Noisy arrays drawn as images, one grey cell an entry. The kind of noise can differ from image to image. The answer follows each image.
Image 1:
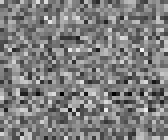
rows of uneven size
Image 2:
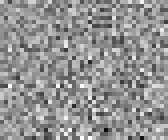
low rank plus noise
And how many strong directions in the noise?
three or four
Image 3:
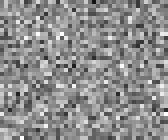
low rank plus noise
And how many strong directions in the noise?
five to eight
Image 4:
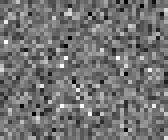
heavy tails
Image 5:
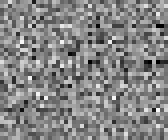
low rank plus noise
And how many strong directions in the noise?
one
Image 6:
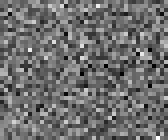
low rank plus noise
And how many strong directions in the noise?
one
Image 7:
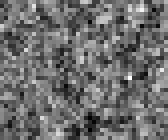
blotchy
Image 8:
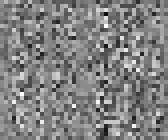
columns of uneven size
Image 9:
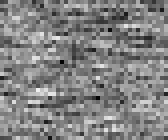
streaked along the rows
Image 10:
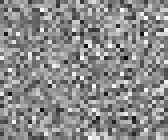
low rank plus noise
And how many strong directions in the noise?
five to eight
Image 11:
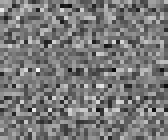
rows of uneven size
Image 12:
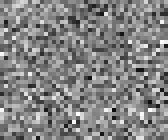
independent entries
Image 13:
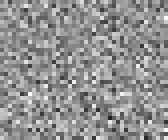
low rank plus noise
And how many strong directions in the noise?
five to eight
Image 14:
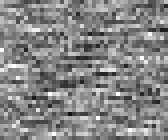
streaked along the rows
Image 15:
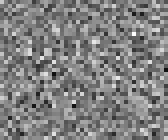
low rank plus noise
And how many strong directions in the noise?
five to eight
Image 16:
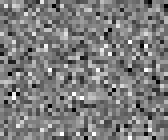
heavy tails
